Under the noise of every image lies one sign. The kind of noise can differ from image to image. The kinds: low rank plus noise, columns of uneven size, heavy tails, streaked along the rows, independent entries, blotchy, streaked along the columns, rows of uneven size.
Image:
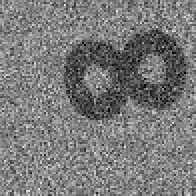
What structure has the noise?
low rank plus noise
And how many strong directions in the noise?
two
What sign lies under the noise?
infinity sign
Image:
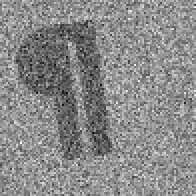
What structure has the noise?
independent entries
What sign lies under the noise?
pilcrow
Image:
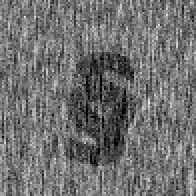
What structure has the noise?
streaked along the columns
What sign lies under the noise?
section sign
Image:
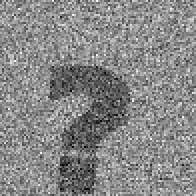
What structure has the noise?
low rank plus noise
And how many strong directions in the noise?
two
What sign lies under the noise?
question mark
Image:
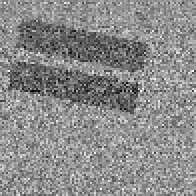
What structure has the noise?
rows of uneven size
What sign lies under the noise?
equals sign
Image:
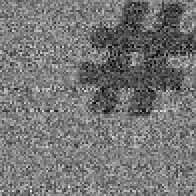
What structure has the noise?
rows of uneven size
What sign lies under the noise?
hash sign
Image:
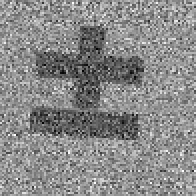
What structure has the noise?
rows of uneven size
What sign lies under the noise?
plus-minus sign
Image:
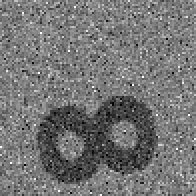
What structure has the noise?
heavy tails
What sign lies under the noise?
infinity sign
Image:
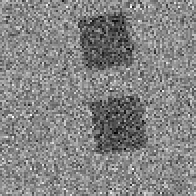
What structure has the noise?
low rank plus noise
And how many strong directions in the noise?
three or four
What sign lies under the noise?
colon
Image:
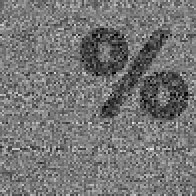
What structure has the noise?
rows of uneven size
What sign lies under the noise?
percent sign
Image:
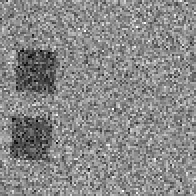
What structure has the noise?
independent entries
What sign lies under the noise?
colon
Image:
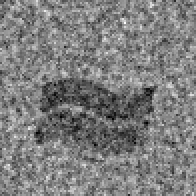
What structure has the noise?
blotchy
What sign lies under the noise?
approximately sign
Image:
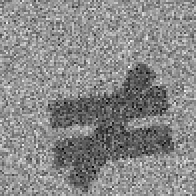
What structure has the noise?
low rank plus noise
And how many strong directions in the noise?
one
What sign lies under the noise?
not-equal sign
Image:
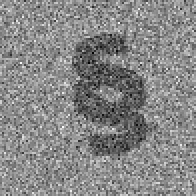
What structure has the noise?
independent entries
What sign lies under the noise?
section sign
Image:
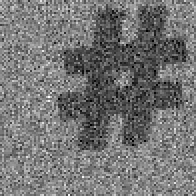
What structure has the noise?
low rank plus noise
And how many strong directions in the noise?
five to eight
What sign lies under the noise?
hash sign
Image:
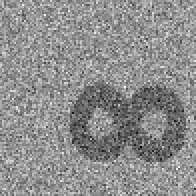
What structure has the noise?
independent entries
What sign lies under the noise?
infinity sign
